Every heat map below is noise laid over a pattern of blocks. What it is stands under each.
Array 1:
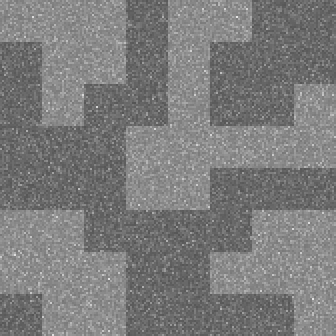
mirrored about the diagonal from the bottom left
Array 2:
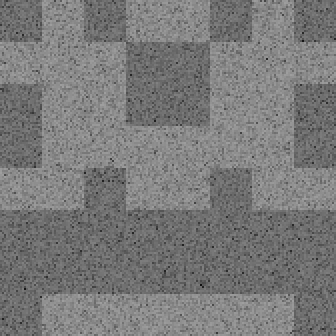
left and right mirror each other
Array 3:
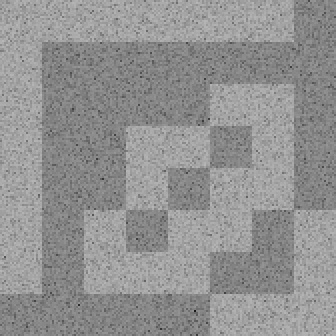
mirrored about the diagonal from the top left
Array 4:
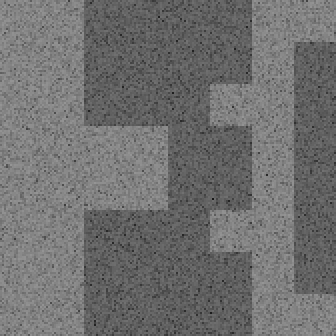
top and bottom mirror each other
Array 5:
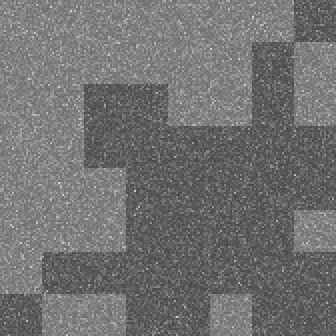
mirrored about the diagonal from the top left
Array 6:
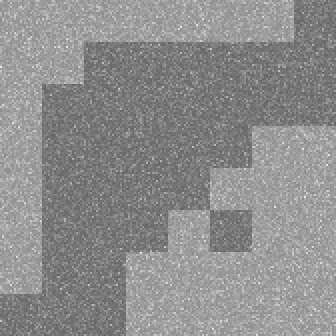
mirrored about the diagonal from the top left
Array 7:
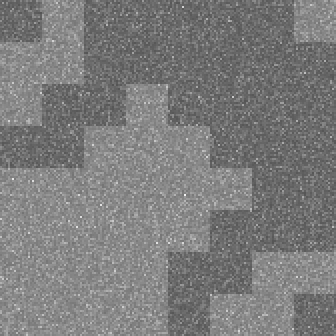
mirrored about the diagonal from the bottom left
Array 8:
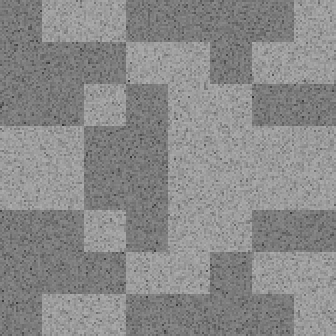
top and bottom mirror each other
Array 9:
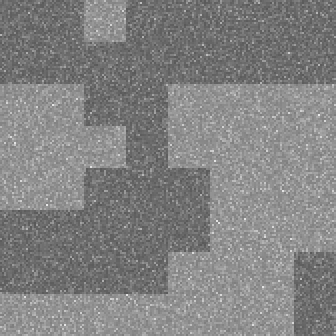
no symmetry
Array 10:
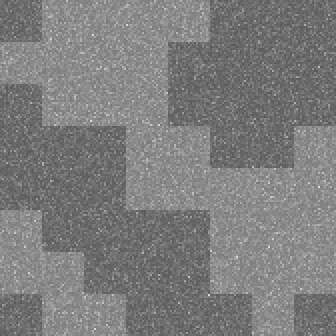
mirrored about the diagonal from the bottom left
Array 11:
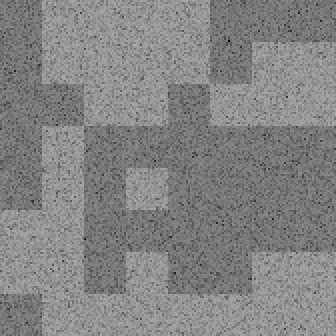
no symmetry
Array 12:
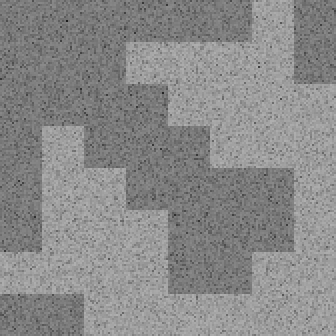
mirrored about the diagonal from the top left
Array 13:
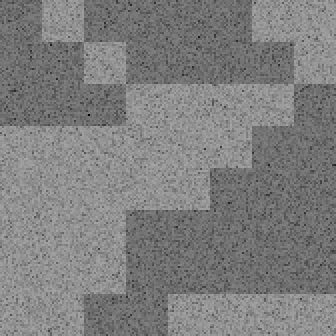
no symmetry
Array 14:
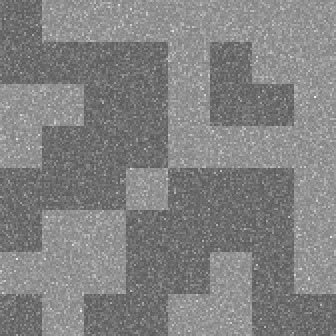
mirrored about the diagonal from the bottom left
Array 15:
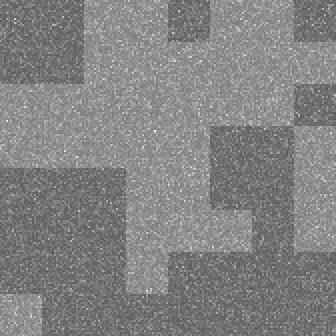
no symmetry
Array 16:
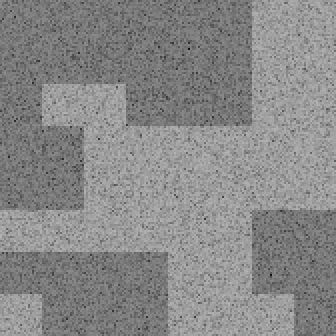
no symmetry
